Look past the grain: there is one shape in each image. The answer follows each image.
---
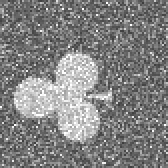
club
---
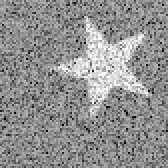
star
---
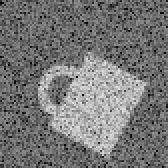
cup
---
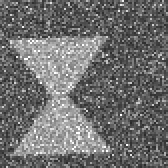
bow tie
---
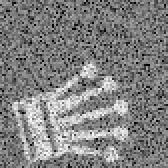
chess queen
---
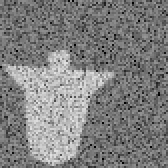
bell
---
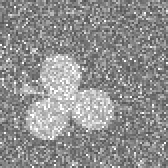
club
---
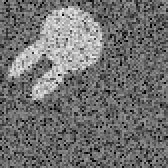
rabbit's head
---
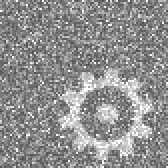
gear
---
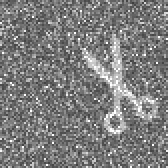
pair of scissors
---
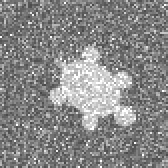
turtle
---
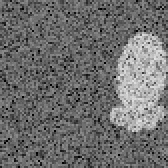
footprint
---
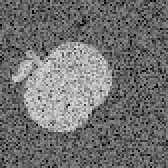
apple
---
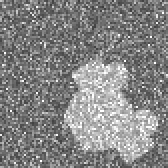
car
